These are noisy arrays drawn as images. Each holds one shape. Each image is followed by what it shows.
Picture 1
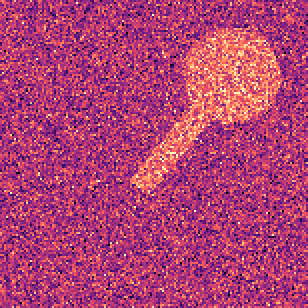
light lollipop
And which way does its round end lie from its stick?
up and right
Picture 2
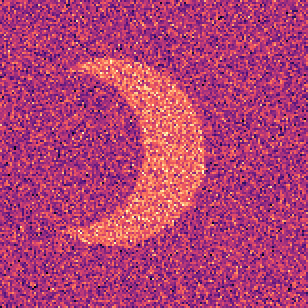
light crescent
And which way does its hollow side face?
left
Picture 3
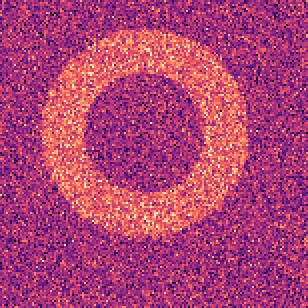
light ring
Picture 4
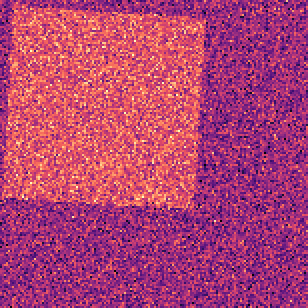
light square
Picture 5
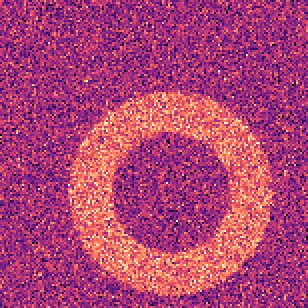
light ring
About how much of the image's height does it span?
two thirds
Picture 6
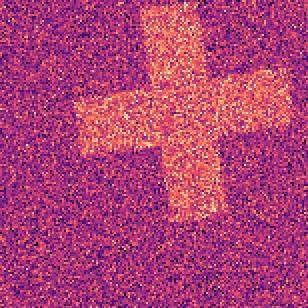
light cross
